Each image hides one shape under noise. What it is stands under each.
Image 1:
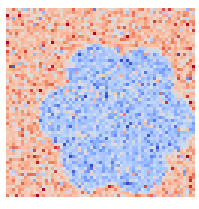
flower
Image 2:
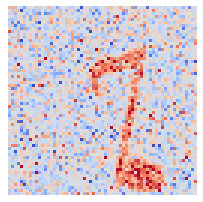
musical note
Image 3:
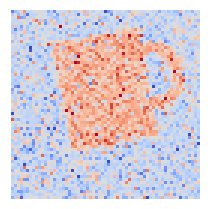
cup
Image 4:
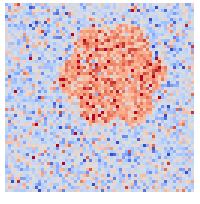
flower
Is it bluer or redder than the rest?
redder
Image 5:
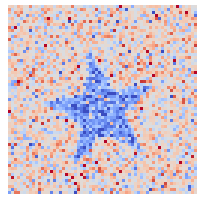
star
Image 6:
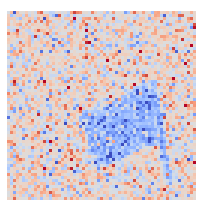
flag
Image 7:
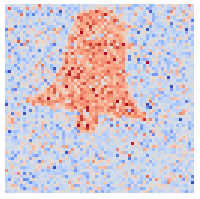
bell
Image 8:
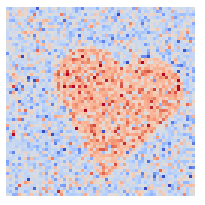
heart
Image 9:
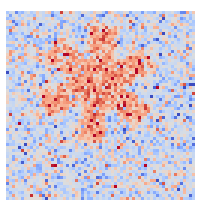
asterisk
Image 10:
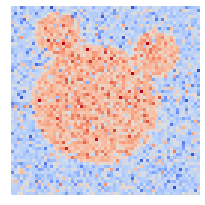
bear's head
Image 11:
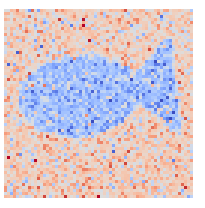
fish
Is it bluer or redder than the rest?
bluer
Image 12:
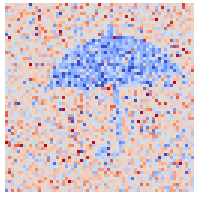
umbrella
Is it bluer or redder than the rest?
bluer
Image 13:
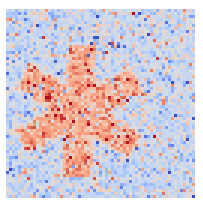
asterisk
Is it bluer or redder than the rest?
redder
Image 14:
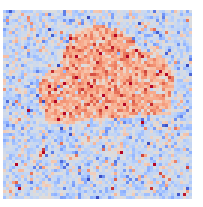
cloud
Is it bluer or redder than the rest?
redder
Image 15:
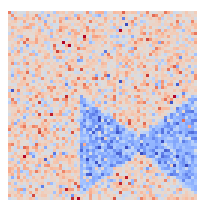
bow tie
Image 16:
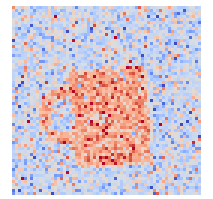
cup
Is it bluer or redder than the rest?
redder
